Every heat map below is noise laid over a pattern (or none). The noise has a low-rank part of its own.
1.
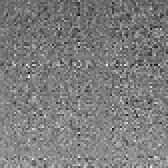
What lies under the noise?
a smooth slope
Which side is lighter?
bottom
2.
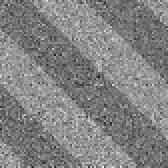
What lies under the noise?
diagonal stripes
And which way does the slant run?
top left to bottom right
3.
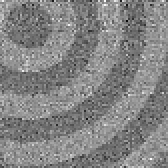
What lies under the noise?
rings round one point
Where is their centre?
top left
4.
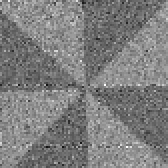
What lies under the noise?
spokes from one point
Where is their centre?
centre
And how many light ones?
4
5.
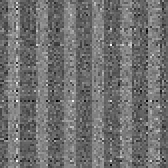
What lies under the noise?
vertical stripes
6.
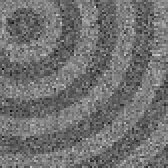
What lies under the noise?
rings round one point
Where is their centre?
top left
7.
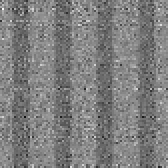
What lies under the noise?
vertical stripes
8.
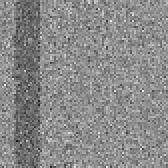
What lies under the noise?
one vertical stripe
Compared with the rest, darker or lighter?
darker
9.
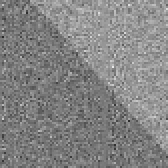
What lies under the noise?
a sharp edge
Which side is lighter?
top right
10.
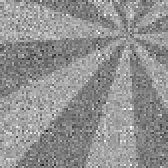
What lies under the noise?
spokes from one point
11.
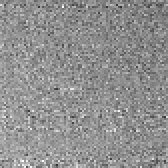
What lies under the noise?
a smooth slope
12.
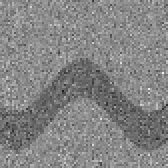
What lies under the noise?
a wavy band
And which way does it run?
left to right
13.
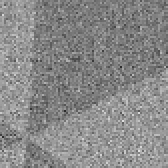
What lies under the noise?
spokes from one point
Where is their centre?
bottom left
